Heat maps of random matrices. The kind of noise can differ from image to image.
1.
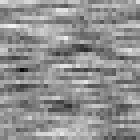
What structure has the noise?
streaked along the rows
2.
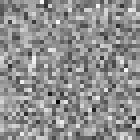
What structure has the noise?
independent entries
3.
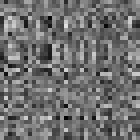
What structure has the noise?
low rank plus noise
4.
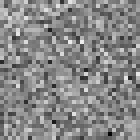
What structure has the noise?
independent entries
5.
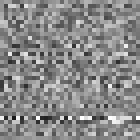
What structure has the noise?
rows of uneven size
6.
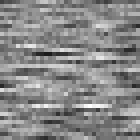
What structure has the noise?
streaked along the rows
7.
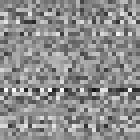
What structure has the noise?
rows of uneven size
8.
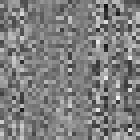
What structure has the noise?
columns of uneven size
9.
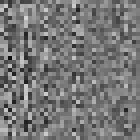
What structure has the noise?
columns of uneven size
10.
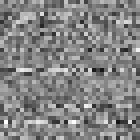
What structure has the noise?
rows of uneven size
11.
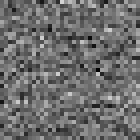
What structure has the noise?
low rank plus noise
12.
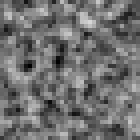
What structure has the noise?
blotchy
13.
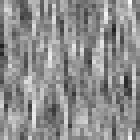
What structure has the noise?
streaked along the columns
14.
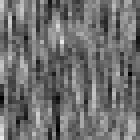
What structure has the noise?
streaked along the columns
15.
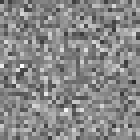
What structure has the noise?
independent entries
